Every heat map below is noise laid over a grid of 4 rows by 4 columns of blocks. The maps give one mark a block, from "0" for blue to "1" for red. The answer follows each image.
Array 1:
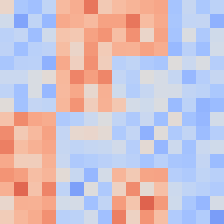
0 1 1 0
0 1 0 0
1 0 0 0
1 0 1 0
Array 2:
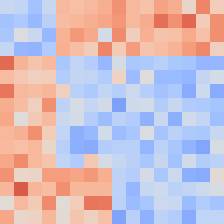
0 1 1 1
1 0 0 0
1 0 0 0
1 1 0 0
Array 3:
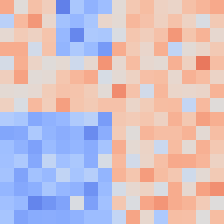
1 0 1 1
1 1 1 1
0 0 1 1
0 0 1 1
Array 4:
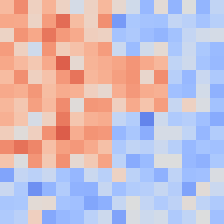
1 1 0 0
1 1 1 0
1 1 0 0
0 0 0 0
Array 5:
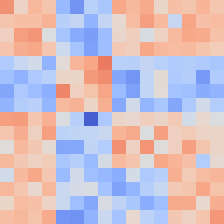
1 0 1 1
0 1 0 0
1 0 1 1
1 0 0 1
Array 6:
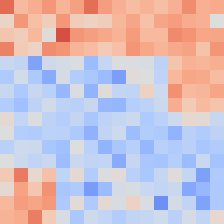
1 1 1 1
0 0 0 1
0 0 0 0
1 0 0 0
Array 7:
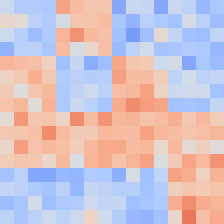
0 1 0 0
1 0 1 0
1 1 1 1
0 0 0 1
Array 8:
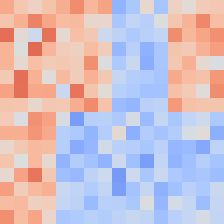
1 1 0 1
1 1 0 1
1 0 0 0
1 0 0 0
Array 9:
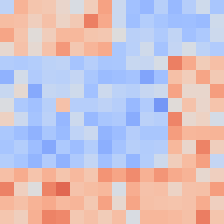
1 1 0 0
0 0 0 1
0 0 0 1
1 1 1 1
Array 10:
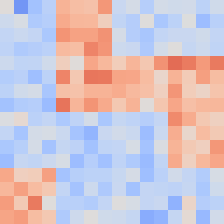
0 1 0 0
0 1 1 1
0 0 0 1
1 0 0 0
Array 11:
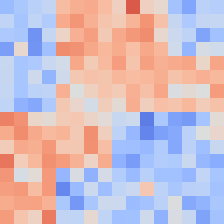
0 1 1 0
0 1 1 1
1 1 0 0
1 0 0 0
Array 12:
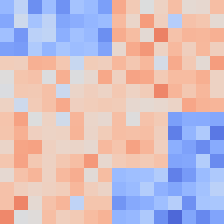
0 0 1 1
1 1 1 1
1 1 1 0
1 1 0 0
